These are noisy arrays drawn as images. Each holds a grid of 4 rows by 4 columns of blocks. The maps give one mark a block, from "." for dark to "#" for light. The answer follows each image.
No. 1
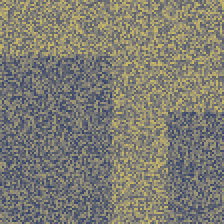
# # # #
. . # #
. . # .
. . # .
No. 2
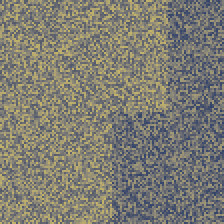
# # # .
# # # .
# # . .
# # . .
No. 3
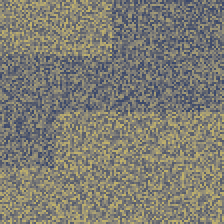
# # . .
. . . .
. # # #
# # # #
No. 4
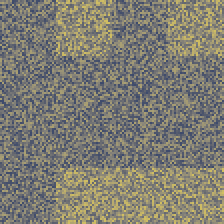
. # . #
. . . .
. . . .
. # # #
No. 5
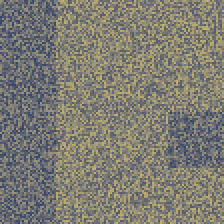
. # # #
. # # #
. # # .
. # # #
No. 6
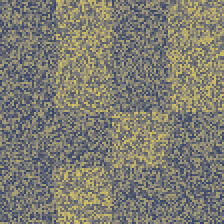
. # . #
. # . #
. . # .
. # . .
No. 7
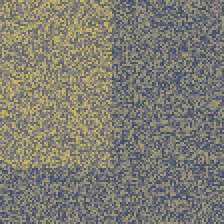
# # . .
# # . .
# # . .
. . . .
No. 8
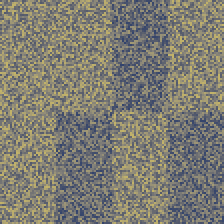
# # . #
# # . #
# . # .
# . # .
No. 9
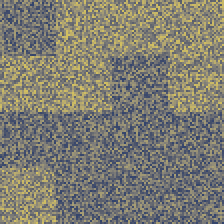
. # # #
# # . #
. . . .
# . . .
